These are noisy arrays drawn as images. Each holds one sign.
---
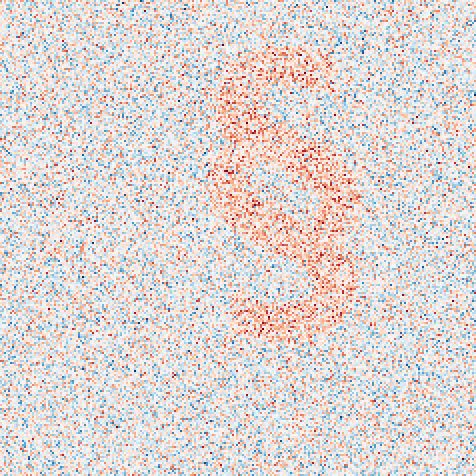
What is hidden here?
red section sign
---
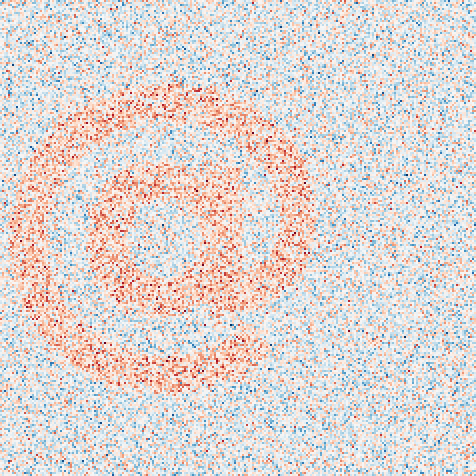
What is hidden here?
red at sign
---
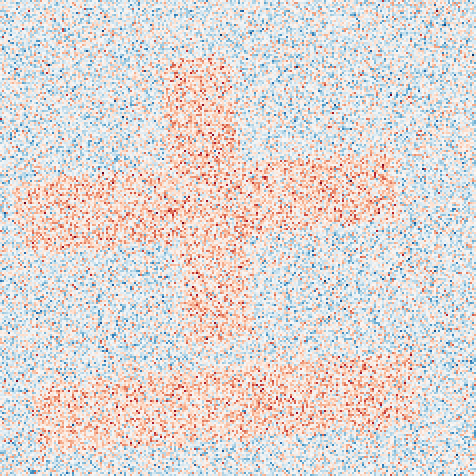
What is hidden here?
red plus-minus sign
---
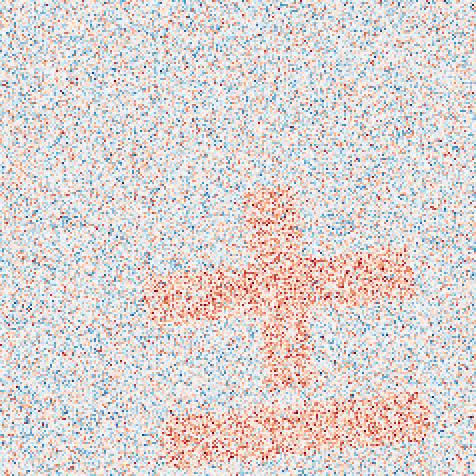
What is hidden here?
red plus-minus sign
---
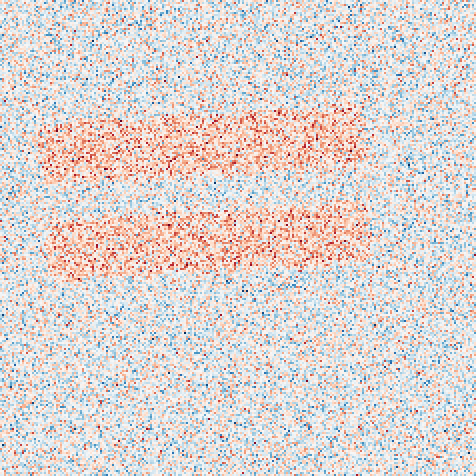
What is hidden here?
red equals sign
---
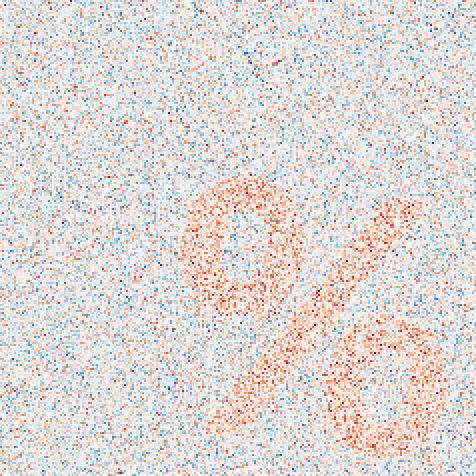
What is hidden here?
red percent sign
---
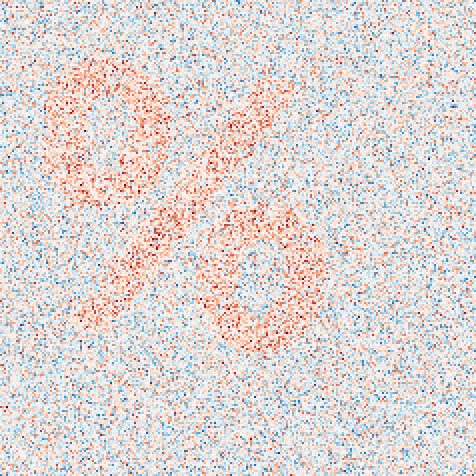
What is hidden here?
red percent sign
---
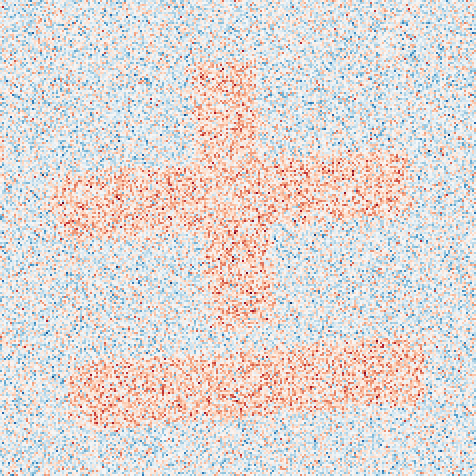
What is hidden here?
red plus-minus sign
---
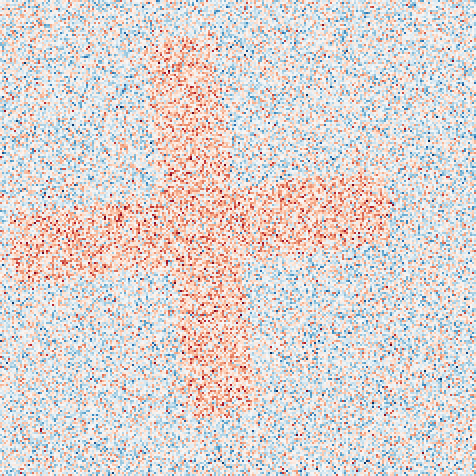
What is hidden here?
red plus sign
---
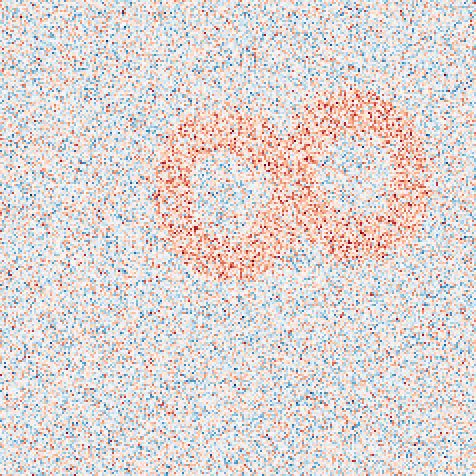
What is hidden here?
red infinity sign
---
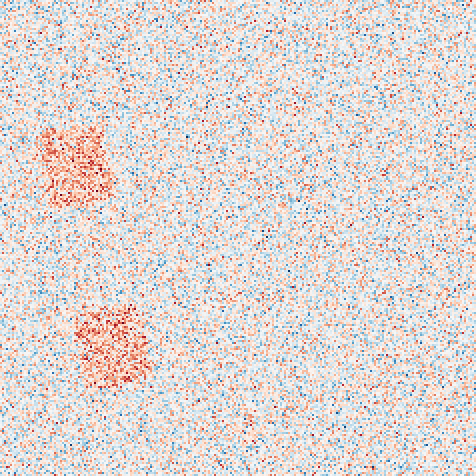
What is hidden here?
red colon
